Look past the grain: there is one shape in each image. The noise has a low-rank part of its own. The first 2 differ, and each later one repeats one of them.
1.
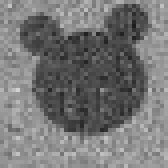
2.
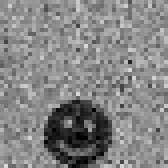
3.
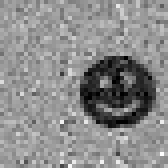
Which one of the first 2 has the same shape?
2
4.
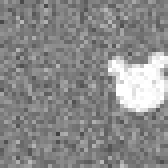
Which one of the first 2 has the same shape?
1
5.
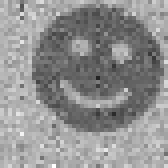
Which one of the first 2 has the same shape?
2
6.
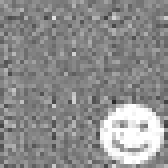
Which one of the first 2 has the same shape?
2
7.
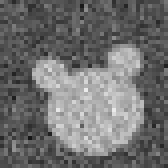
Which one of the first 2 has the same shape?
1
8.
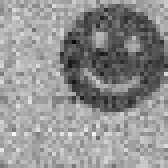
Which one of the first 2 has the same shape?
2
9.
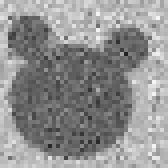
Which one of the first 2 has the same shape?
1
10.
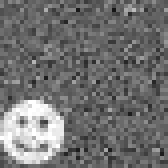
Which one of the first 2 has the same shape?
2
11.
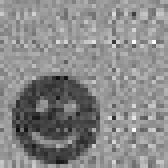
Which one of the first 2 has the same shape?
2
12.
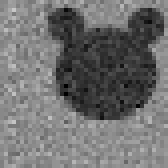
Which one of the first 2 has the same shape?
1
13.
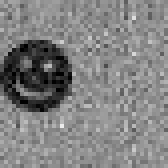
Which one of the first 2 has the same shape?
2
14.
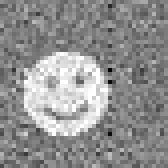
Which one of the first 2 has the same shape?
2
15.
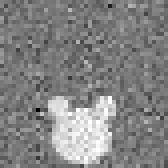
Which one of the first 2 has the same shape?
1
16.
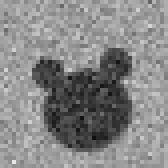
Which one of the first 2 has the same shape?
1
